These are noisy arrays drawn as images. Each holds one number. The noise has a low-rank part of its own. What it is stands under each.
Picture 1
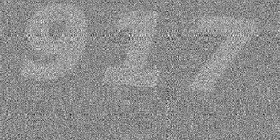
917
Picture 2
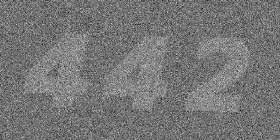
442
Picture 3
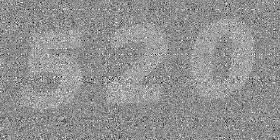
520
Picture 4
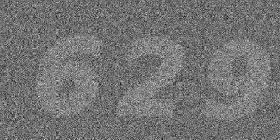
629
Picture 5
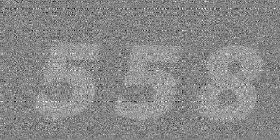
558
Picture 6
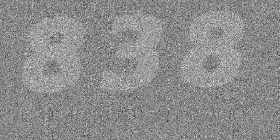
838
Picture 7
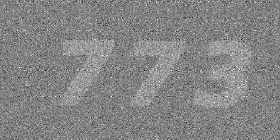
773
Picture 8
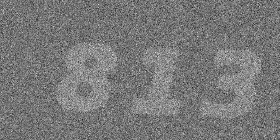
813
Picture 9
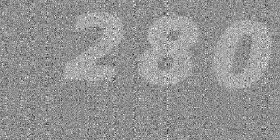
280
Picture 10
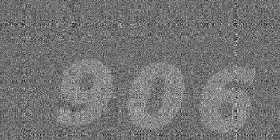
906
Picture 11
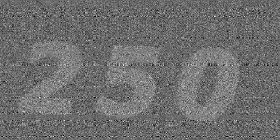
250
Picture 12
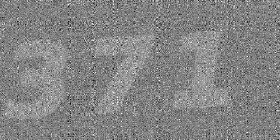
371
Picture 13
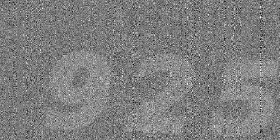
925
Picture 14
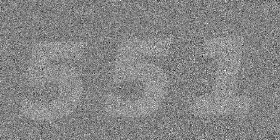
551
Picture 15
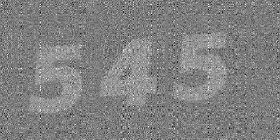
545
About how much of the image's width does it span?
two thirds
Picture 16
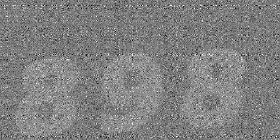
898
